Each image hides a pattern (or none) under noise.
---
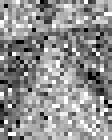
spokes from one point
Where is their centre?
top middle
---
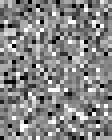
only noise
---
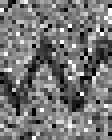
a wavy band
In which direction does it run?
left to right
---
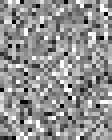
only noise
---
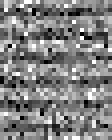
horizontal stripes
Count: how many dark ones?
6
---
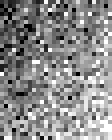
a smooth slope
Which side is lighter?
bottom right
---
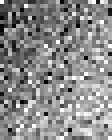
a smooth slope
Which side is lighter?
bottom right
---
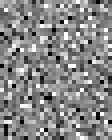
only noise
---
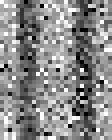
vertical stripes
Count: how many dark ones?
2
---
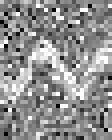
a wavy band
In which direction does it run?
left to right
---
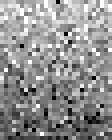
a smooth slope
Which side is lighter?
top
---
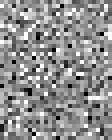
only noise
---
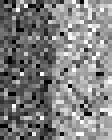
a sharp edge
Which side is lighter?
right
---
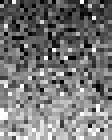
a smooth slope
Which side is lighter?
bottom
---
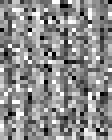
vertical stripes
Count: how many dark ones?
6
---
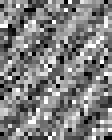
diagonal stripes
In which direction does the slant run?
bottom left to top right
